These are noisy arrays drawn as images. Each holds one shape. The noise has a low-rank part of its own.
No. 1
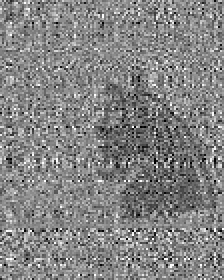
chess knight
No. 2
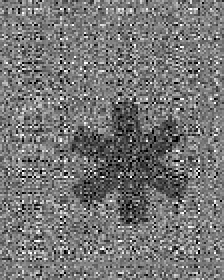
asterisk
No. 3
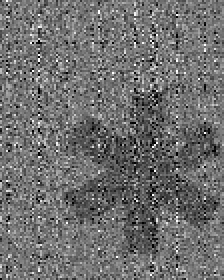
asterisk
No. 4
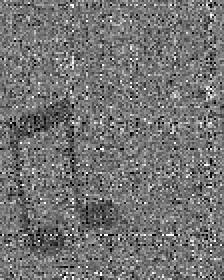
pair of musical notes
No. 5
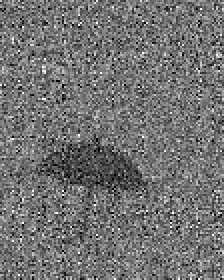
umbrella
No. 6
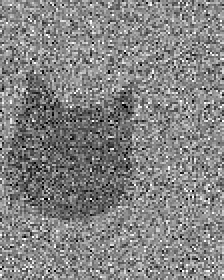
cat's head
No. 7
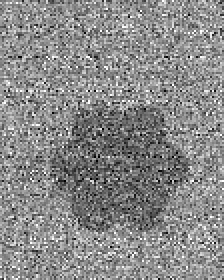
flower
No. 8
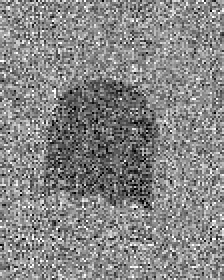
ghost
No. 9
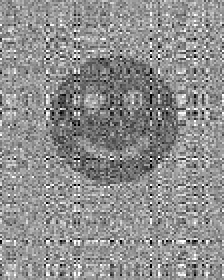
smiling face
